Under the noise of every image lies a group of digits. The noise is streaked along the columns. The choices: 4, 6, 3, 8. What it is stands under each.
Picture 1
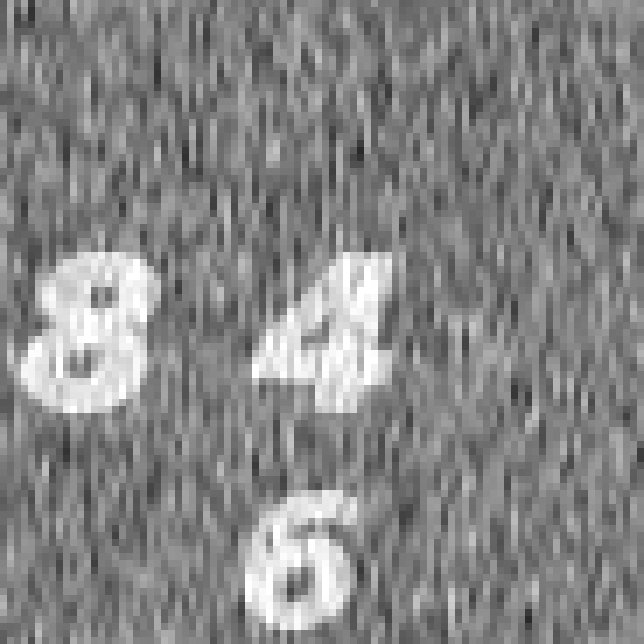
middle left: light 8; centre: light 4; bottom middle: light 6
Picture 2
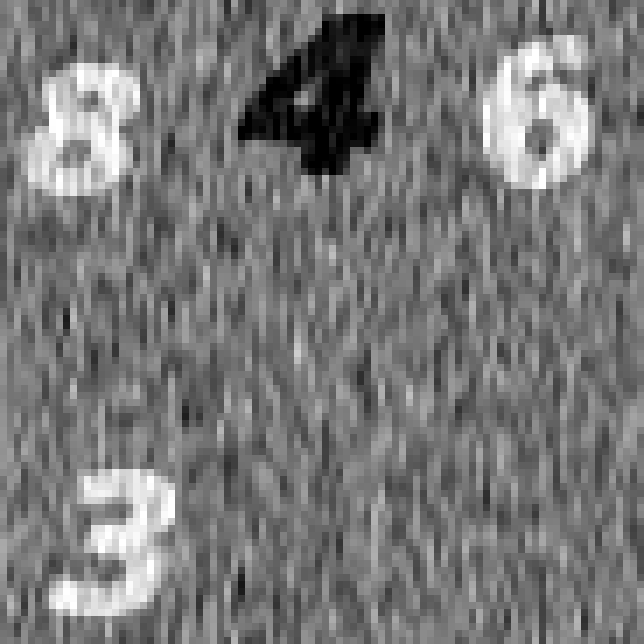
top left: light 8; top middle: dark 4; top right: light 6; bottom left: light 3
